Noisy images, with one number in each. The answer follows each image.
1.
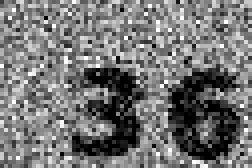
36
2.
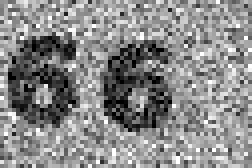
66
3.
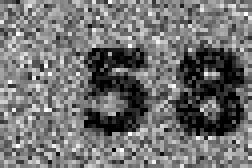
58
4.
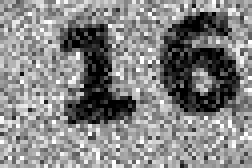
16
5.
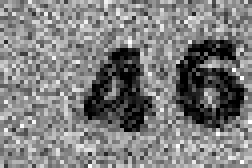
46
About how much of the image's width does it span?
two thirds
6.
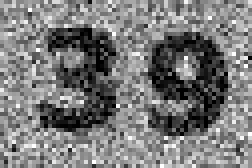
39
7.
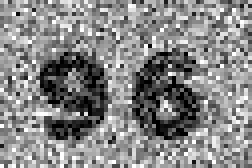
96
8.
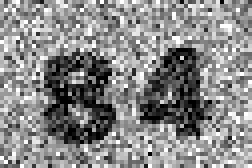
84
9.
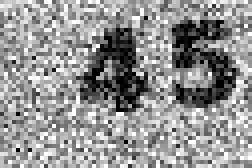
45
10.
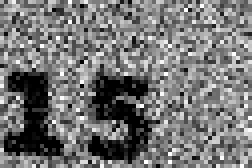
15
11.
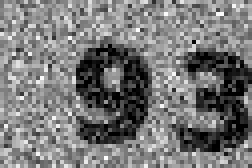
93
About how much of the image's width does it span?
two thirds
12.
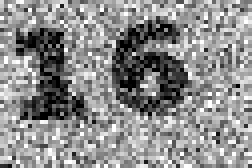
16
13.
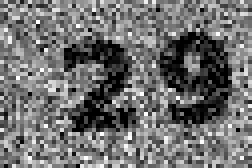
29
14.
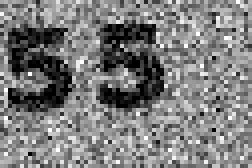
55
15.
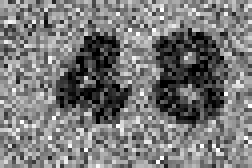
48
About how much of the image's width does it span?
two thirds
